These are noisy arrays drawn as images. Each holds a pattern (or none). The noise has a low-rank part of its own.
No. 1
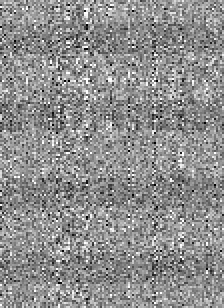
horizontal stripes
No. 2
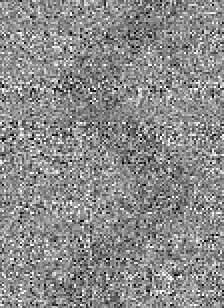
a wavy band
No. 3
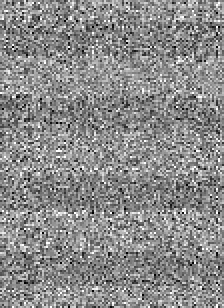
horizontal stripes
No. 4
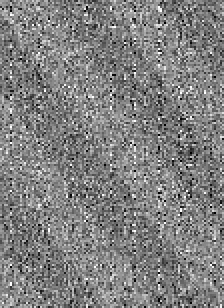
diagonal stripes
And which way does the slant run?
top left to bottom right
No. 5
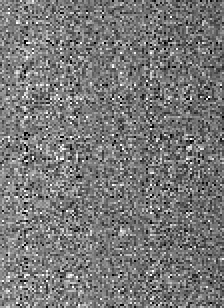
a smooth slope
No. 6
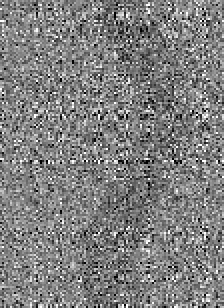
a wavy band
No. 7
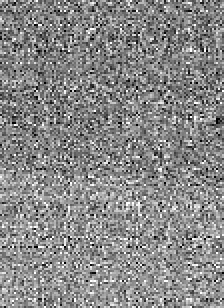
a sharp edge
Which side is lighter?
bottom
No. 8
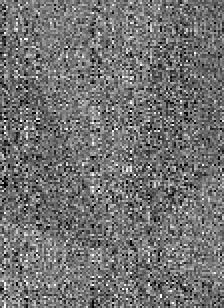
spokes from one point
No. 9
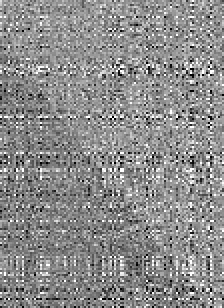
a sharp edge
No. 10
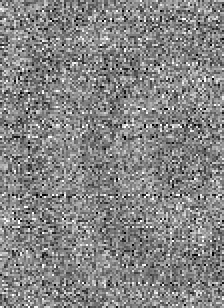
rings round one point
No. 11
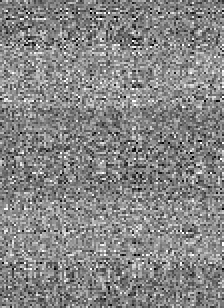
horizontal stripes
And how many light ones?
2
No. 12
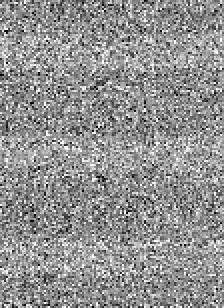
horizontal stripes
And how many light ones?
3
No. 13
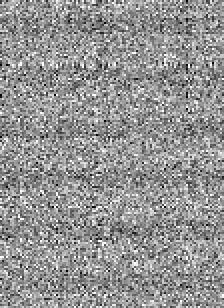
horizontal stripes
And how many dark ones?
6
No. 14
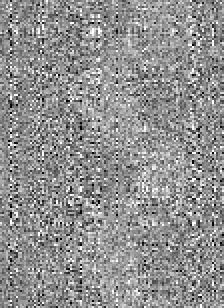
a wavy band
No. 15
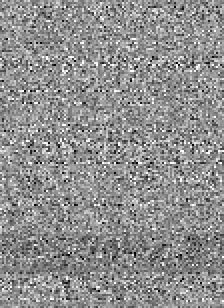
one horizontal stripe
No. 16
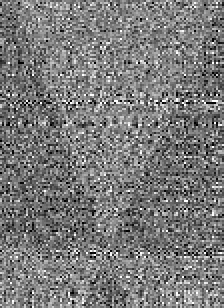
spokes from one point
